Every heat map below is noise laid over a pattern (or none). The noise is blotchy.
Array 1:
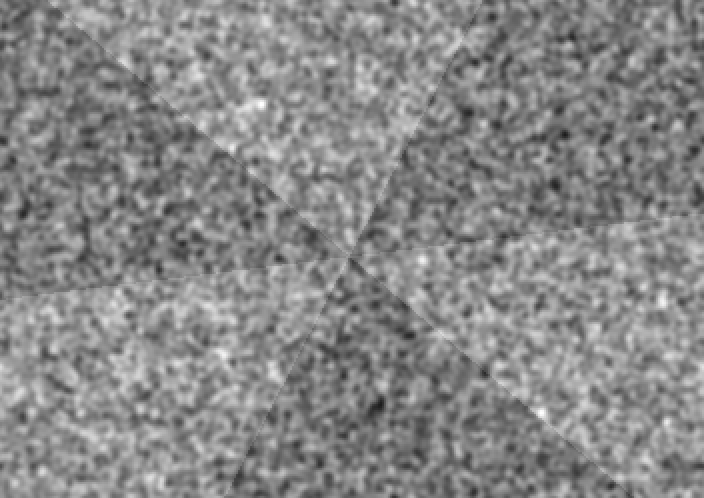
spokes from one point
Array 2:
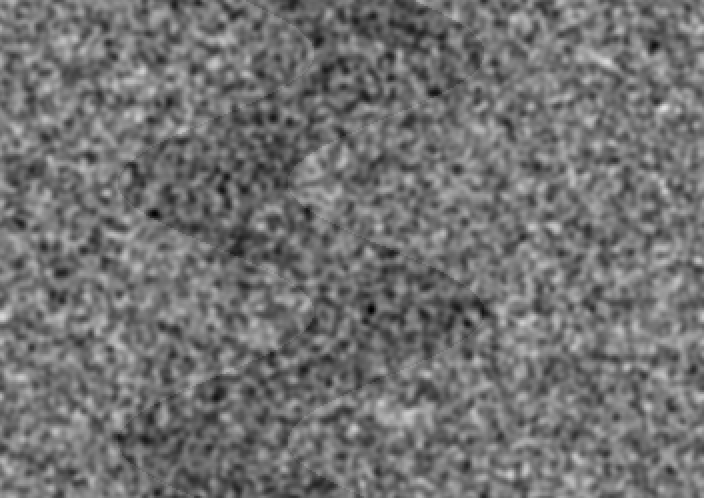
a wavy band
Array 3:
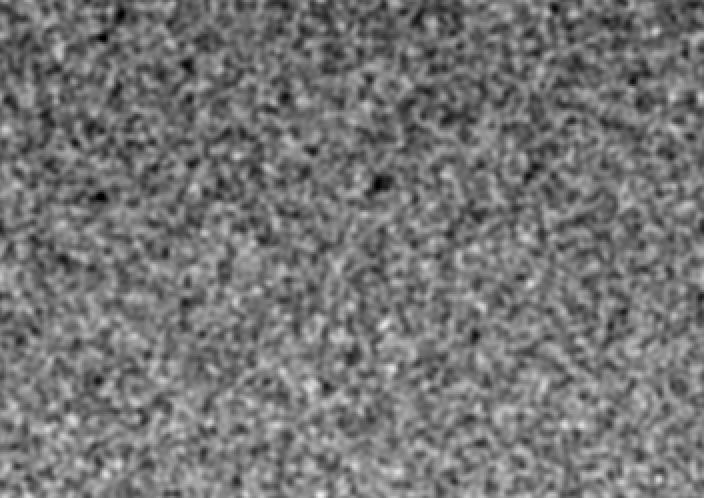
a smooth slope
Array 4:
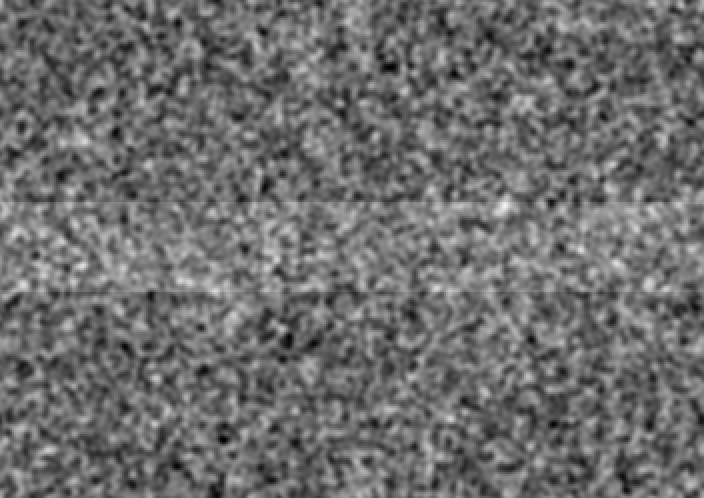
one horizontal stripe
